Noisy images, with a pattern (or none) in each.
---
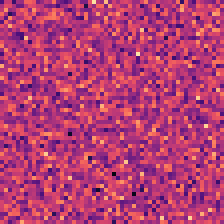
only noise
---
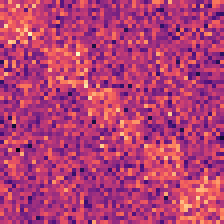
blocks along the diagonal
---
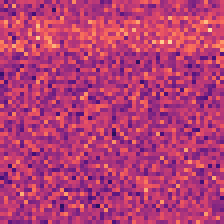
one band of rows
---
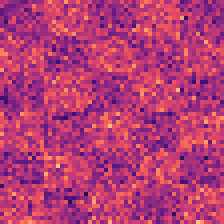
a checkerboard
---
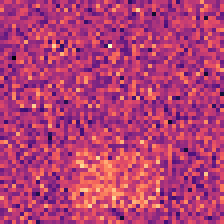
one block
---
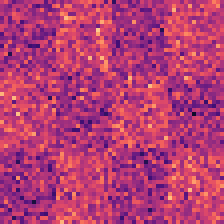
a checkerboard
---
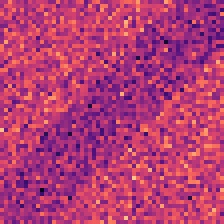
a diagonal band
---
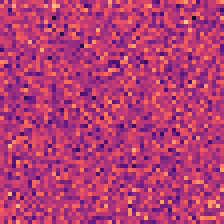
only noise
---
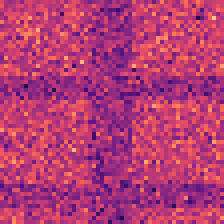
bands of rows crossing bands of columns
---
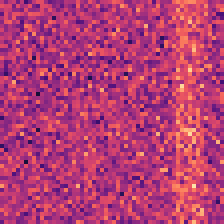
one band of columns
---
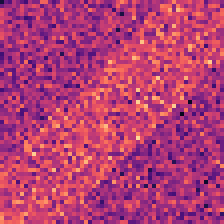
a diagonal band
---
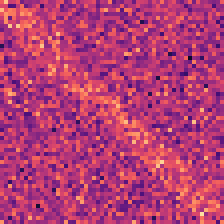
a diagonal band
